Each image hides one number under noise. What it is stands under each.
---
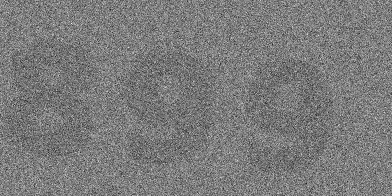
899
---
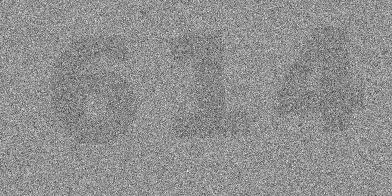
614
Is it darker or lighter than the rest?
darker
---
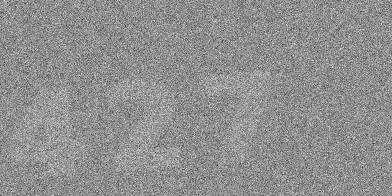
427
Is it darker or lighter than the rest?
lighter
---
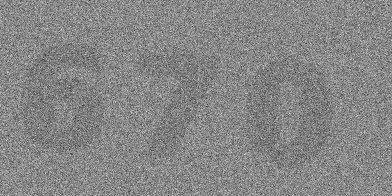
670
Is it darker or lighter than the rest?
darker
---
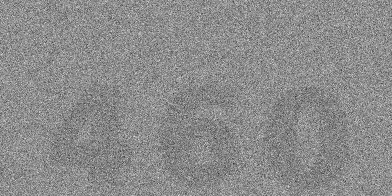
460
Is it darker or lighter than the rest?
darker
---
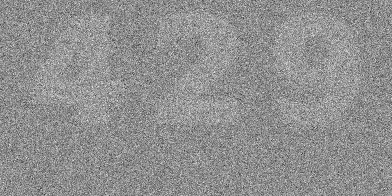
429
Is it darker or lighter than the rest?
lighter
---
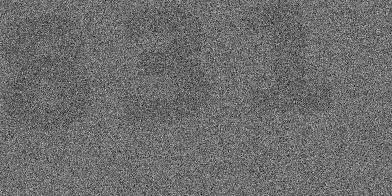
831
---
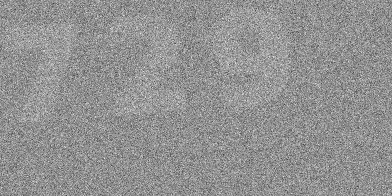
729
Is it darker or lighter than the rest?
lighter
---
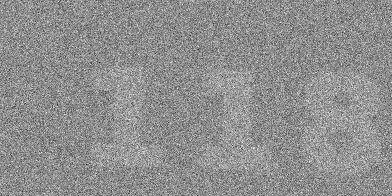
118
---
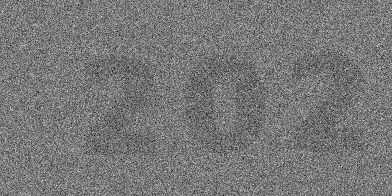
202
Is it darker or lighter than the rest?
darker
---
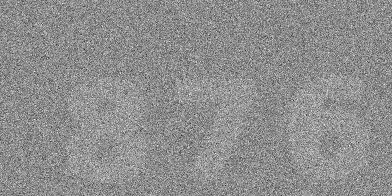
876
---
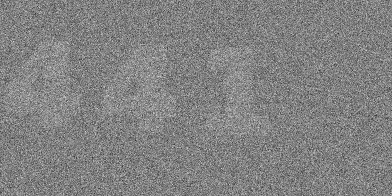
441
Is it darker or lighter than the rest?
lighter
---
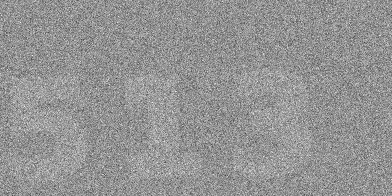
513
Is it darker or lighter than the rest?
lighter
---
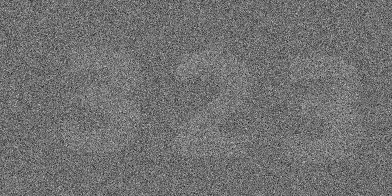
323
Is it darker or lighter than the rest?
lighter
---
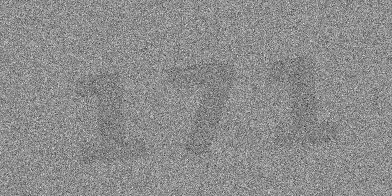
171
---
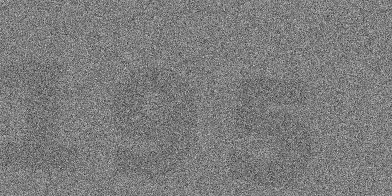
195
